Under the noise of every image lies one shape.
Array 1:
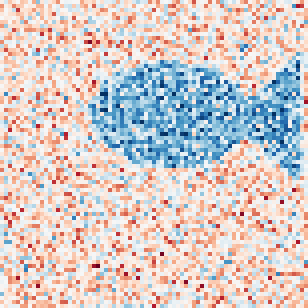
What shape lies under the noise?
fish
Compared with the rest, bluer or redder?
bluer
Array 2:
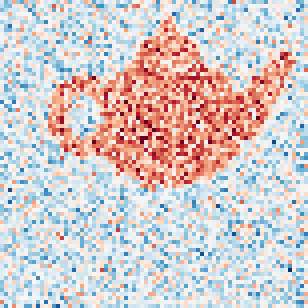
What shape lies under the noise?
teapot
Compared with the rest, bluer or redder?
redder
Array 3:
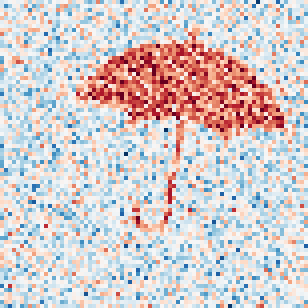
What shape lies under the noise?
umbrella
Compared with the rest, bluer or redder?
redder
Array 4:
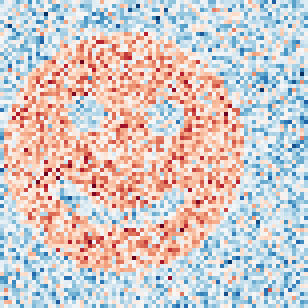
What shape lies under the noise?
smiling face
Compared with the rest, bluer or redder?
redder
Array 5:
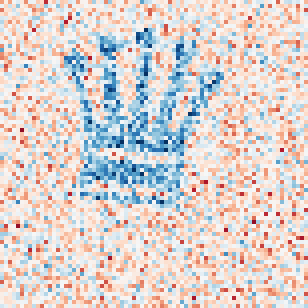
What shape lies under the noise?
chess queen
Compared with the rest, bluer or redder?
bluer
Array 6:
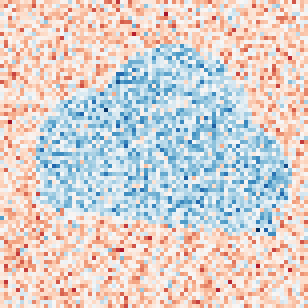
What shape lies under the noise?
cloud
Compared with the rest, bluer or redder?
bluer
